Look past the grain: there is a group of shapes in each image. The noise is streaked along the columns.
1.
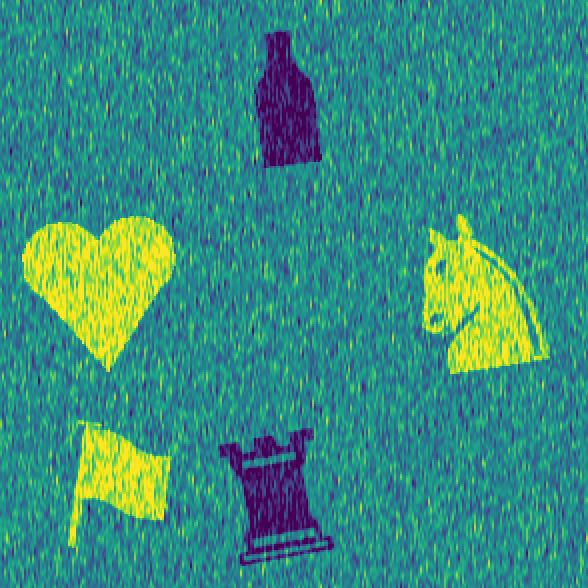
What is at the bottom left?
flag
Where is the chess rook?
bottom middle
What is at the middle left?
heart
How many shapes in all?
5
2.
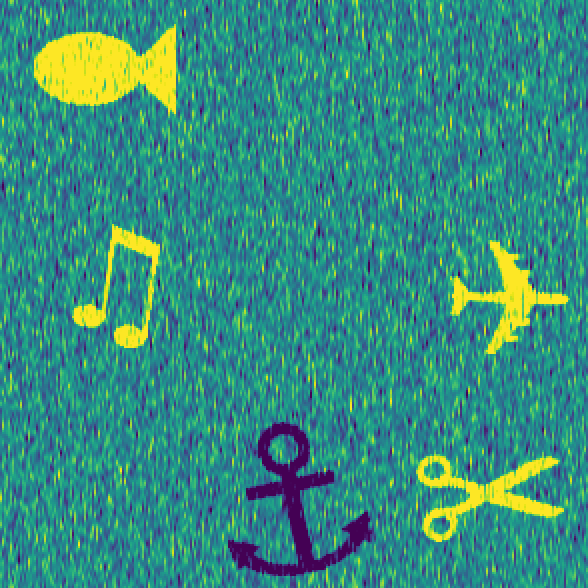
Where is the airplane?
middle right
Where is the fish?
top left
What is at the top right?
nothing
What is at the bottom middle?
anchor
